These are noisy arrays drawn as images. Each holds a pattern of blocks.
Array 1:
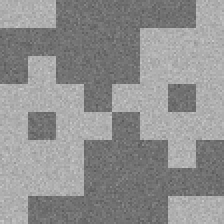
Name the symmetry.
the same after a half turn
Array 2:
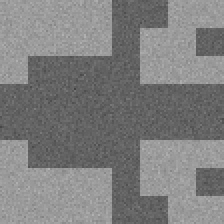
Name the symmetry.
top and bottom mirror each other
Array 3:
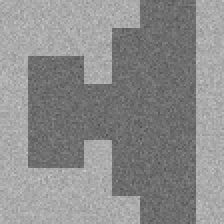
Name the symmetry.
top and bottom mirror each other
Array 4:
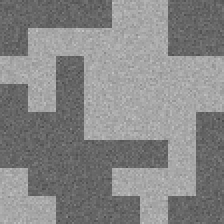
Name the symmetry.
mirrored about the diagonal from the bottom left
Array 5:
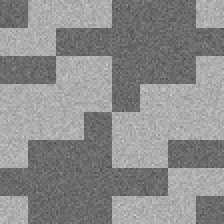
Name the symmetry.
the same after a half turn
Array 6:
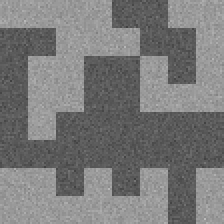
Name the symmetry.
no symmetry
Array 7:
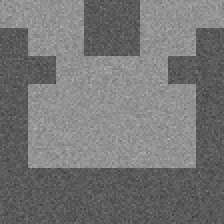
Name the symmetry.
left and right mirror each other
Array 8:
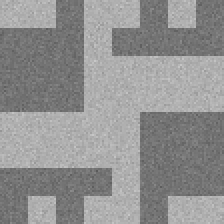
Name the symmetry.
the same after a half turn
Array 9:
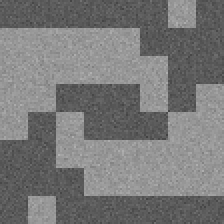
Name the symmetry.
the same after a half turn
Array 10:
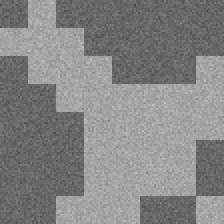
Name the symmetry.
mirrored about the diagonal from the top left
